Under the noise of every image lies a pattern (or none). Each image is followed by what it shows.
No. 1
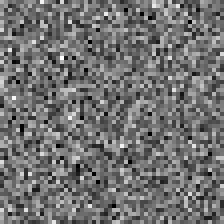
only noise
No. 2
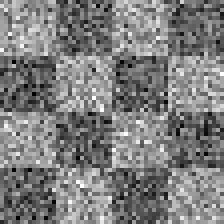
a checkerboard
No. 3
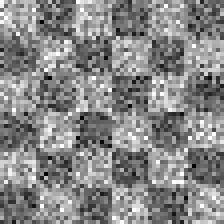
a checkerboard
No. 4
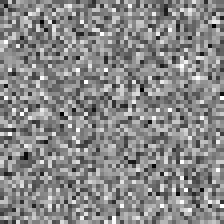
only noise
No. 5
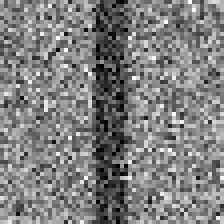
one band of columns
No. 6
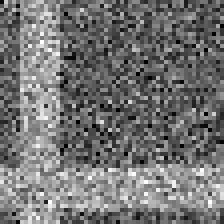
bands of rows crossing bands of columns
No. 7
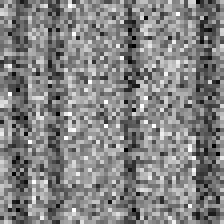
bands of columns
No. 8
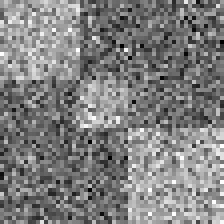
blocks along the diagonal
